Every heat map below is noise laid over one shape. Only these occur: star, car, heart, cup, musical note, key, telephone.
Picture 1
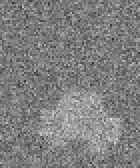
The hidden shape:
car
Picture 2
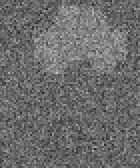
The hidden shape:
car
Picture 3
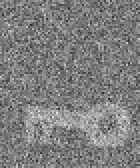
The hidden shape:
key
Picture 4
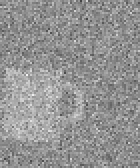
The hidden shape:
cup
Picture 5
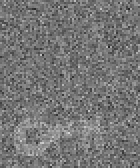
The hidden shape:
key
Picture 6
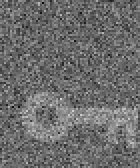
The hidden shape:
key
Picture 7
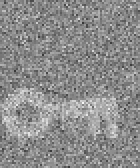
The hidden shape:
key
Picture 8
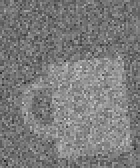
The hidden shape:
cup
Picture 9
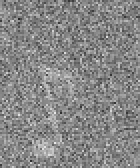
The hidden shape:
musical note
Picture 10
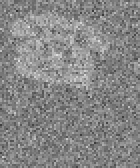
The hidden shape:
telephone
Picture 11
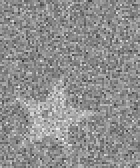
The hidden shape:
star
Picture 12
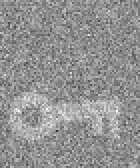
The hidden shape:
key
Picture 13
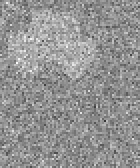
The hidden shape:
car
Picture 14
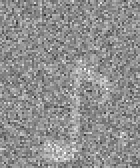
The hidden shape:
musical note
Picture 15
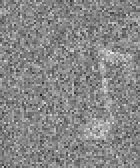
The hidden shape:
musical note
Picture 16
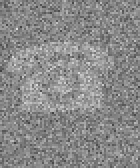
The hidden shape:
telephone
